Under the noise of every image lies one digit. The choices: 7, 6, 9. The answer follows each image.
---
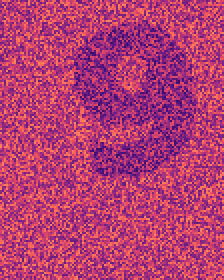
9
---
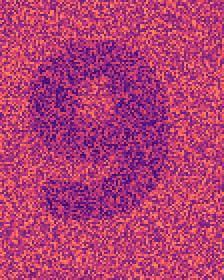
9
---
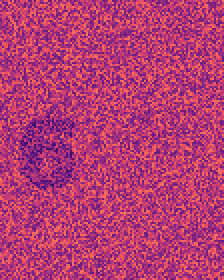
6
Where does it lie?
middle left
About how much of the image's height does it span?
a quarter
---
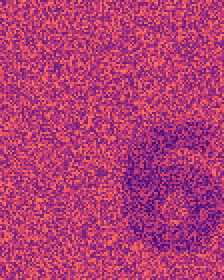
6
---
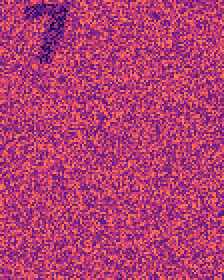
7
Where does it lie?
top left
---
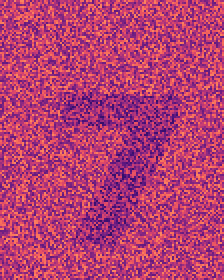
7
